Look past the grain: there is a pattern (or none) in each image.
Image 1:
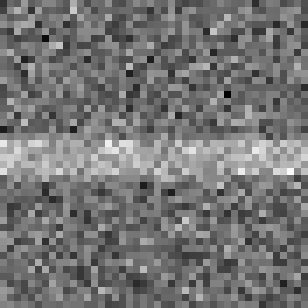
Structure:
one horizontal stripe
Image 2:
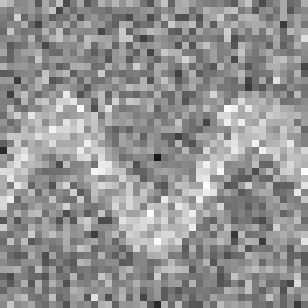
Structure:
a wavy band
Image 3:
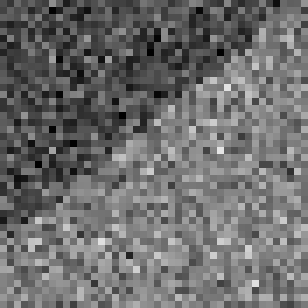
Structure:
a sharp edge
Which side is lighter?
bottom right
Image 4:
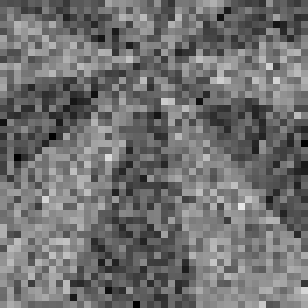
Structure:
spokes from one point
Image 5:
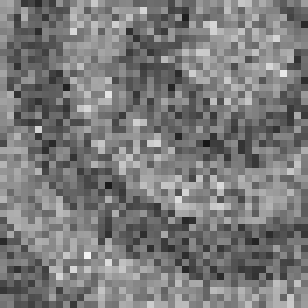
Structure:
rings round one point
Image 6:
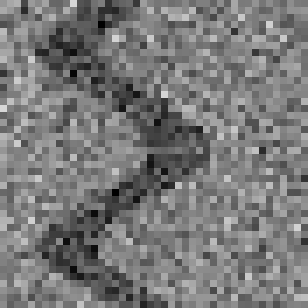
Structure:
a wavy band
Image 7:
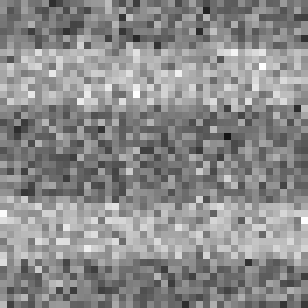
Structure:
horizontal stripes
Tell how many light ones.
2
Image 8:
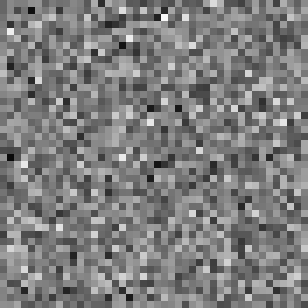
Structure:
only noise
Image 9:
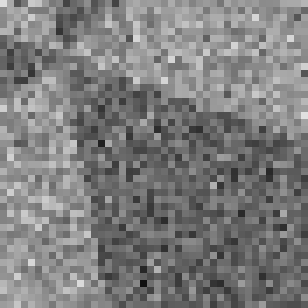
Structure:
spokes from one point
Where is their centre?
top left
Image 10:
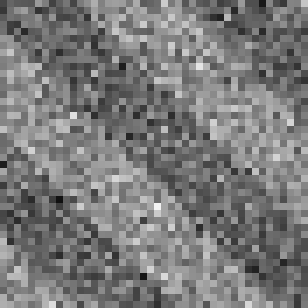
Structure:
diagonal stripes
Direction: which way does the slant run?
top left to bottom right
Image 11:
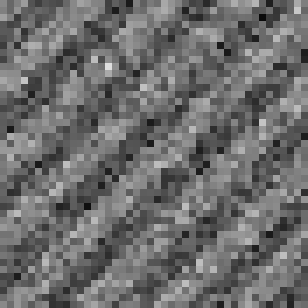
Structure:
diagonal stripes
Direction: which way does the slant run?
bottom left to top right
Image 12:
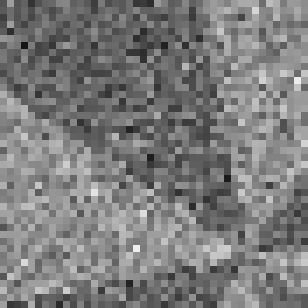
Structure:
spokes from one point
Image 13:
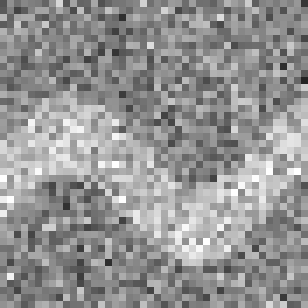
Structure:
a wavy band
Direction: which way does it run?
left to right
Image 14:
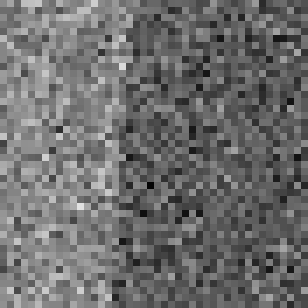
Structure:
a sharp edge
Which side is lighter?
left
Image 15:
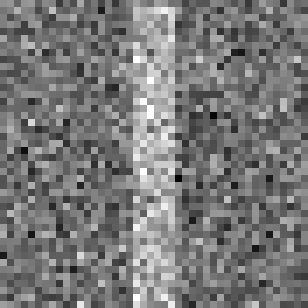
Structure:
one vertical stripe
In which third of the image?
middle
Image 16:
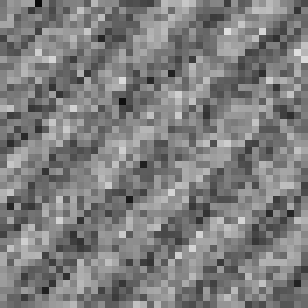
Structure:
diagonal stripes
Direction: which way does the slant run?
bottom left to top right
